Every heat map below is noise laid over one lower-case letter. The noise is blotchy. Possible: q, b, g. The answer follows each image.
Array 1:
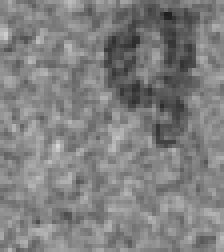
q
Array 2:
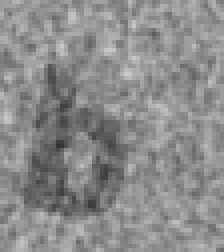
b
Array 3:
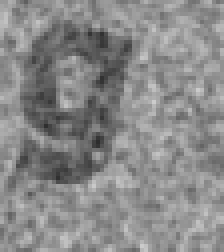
g
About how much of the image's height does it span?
two thirds
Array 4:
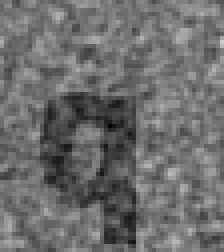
q
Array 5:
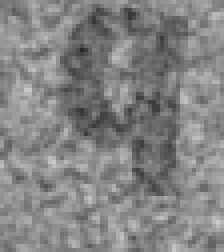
q
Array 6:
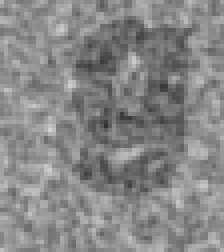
g
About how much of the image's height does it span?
two thirds
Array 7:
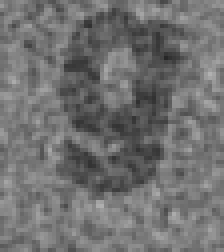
g
